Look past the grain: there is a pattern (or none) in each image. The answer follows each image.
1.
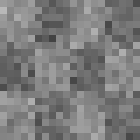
a checkerboard
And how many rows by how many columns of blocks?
3 by 4
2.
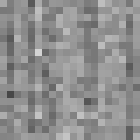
bands of columns
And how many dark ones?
5
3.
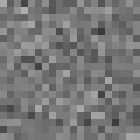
only noise
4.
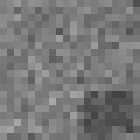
one block
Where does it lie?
bottom right
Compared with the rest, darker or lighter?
darker
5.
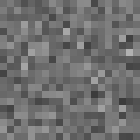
only noise
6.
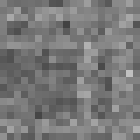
bands of rows crossing bands of columns
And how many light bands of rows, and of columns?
3 and 2
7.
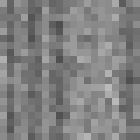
bands of columns
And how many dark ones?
4
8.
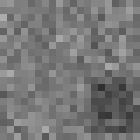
one block
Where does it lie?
bottom right
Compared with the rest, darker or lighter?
darker
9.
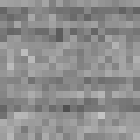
bands of rows
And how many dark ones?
4
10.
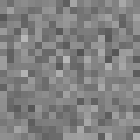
only noise
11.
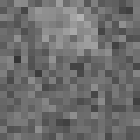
one block
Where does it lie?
top middle
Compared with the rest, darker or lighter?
lighter
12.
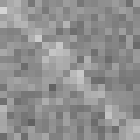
blocks along the diagonal
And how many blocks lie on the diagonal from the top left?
7
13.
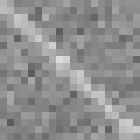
a diagonal band
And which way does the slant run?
top left to bottom right
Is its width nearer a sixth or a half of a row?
a sixth
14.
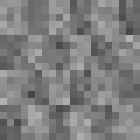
a checkerboard
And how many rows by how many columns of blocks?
4 by 6
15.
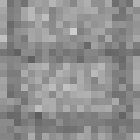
bands of rows crossing bands of columns
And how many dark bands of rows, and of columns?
2 and 2
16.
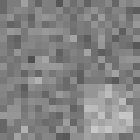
one block
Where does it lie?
bottom right
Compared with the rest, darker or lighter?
lighter
